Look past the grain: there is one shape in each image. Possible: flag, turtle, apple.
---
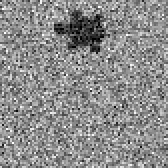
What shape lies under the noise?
turtle
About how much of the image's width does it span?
a third
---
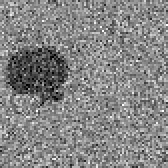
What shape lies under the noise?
apple
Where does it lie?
middle left
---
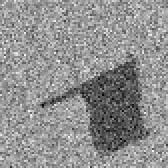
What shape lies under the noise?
flag
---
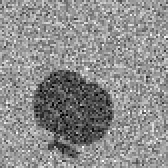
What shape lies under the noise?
apple
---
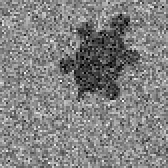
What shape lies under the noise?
turtle
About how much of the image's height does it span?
half
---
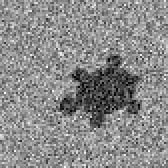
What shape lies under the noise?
turtle
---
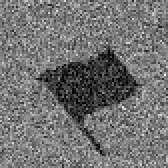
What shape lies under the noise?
flag
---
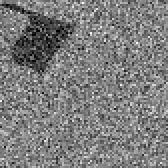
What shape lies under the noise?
flag
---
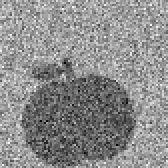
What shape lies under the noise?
apple
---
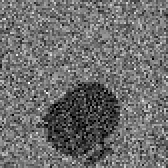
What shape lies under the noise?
apple
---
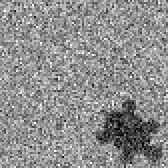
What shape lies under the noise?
turtle
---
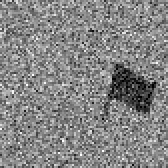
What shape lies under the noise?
flag
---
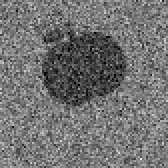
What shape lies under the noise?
apple
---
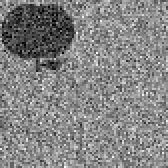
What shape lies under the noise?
apple
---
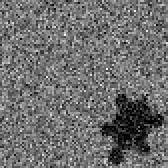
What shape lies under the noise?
turtle
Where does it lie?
bottom right
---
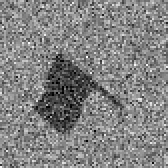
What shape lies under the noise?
flag
